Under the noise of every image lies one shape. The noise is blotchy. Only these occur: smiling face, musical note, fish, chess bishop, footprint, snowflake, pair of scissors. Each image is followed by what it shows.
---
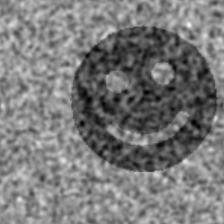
smiling face
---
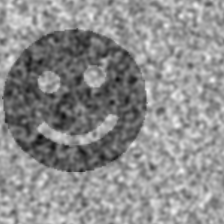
smiling face
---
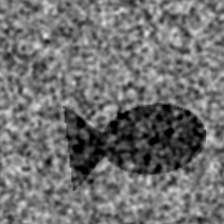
fish
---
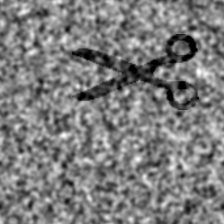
pair of scissors
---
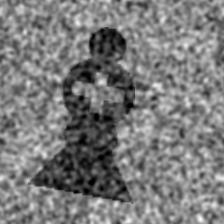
chess bishop
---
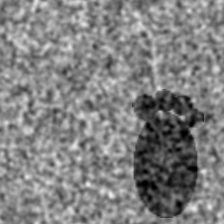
footprint
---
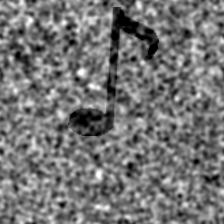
musical note
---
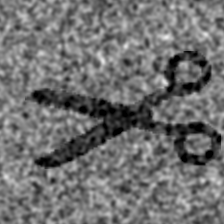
pair of scissors
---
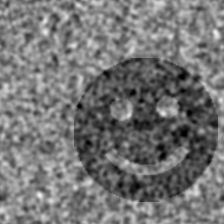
smiling face
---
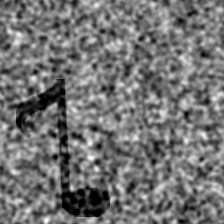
musical note
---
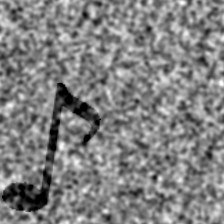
musical note
